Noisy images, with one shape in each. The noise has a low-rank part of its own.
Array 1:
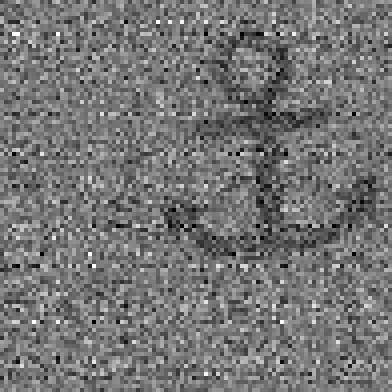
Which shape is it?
anchor
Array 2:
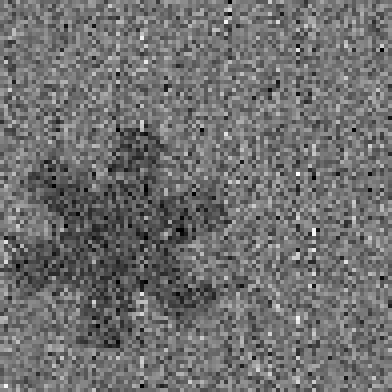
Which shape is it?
asterisk
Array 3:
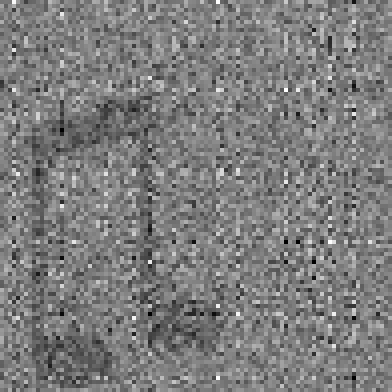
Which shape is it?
pair of musical notes
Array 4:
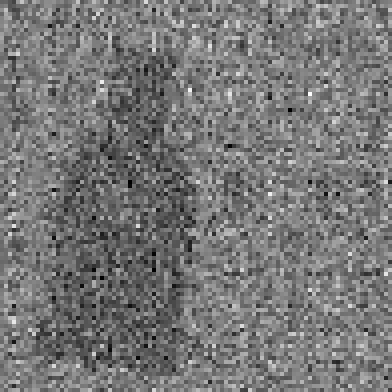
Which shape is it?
bottle
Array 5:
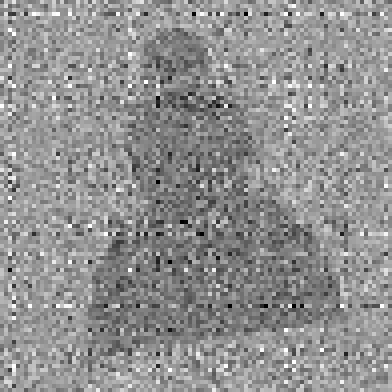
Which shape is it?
chess pawn
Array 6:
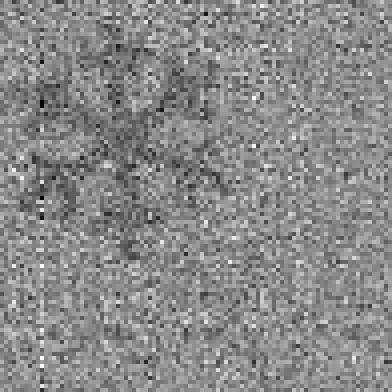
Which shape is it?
snowflake
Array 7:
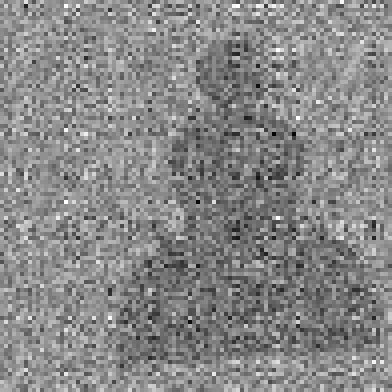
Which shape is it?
chess pawn
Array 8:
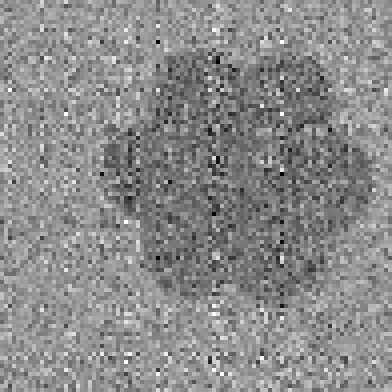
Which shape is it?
flower
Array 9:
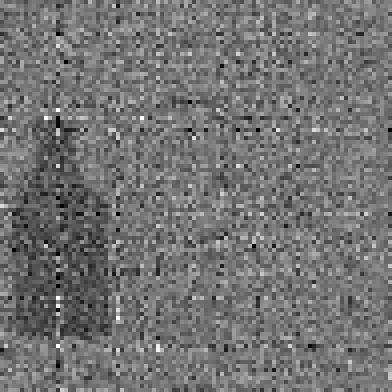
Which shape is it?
bottle
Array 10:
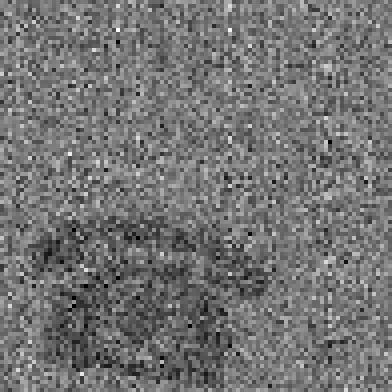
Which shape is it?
telephone
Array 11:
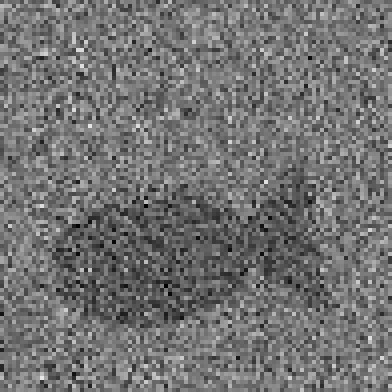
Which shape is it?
fish
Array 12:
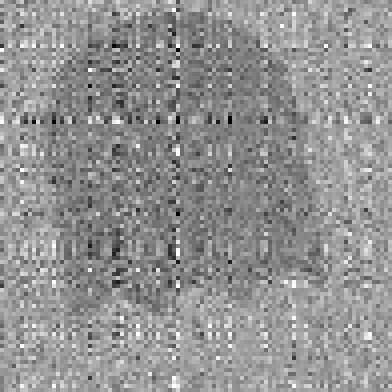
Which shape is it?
ghost
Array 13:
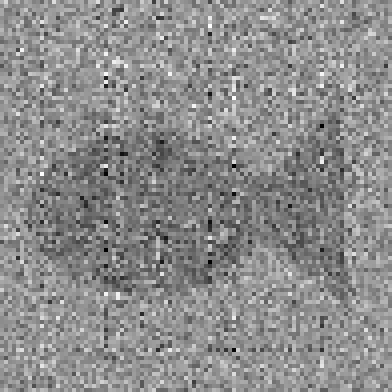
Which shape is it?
fish
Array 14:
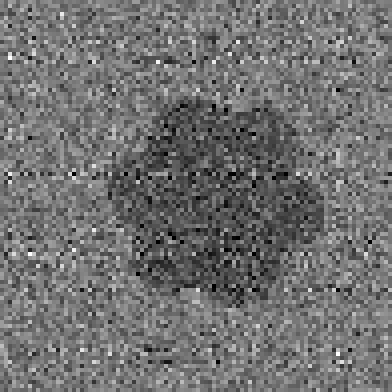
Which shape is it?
flower
